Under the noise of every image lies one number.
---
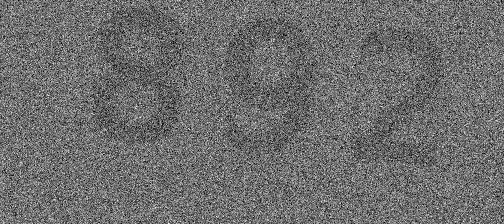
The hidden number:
892
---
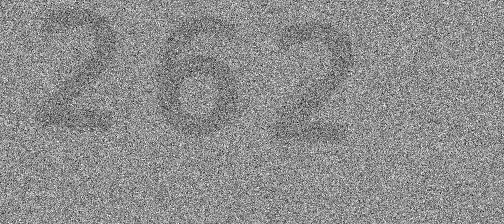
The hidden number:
262
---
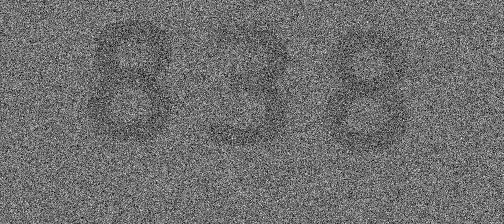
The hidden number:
838
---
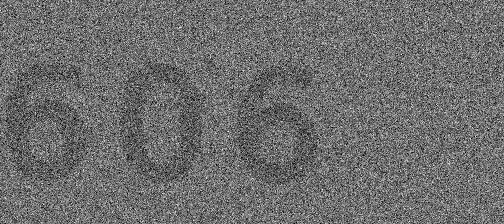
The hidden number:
606
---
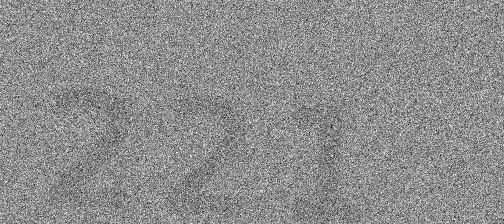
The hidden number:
221
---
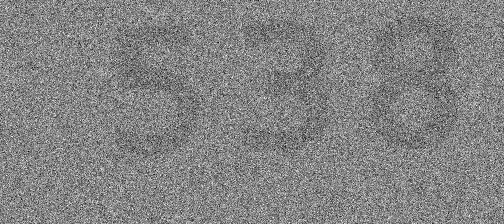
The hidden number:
538
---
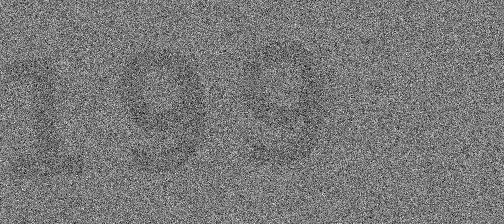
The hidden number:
199
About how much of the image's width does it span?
two thirds
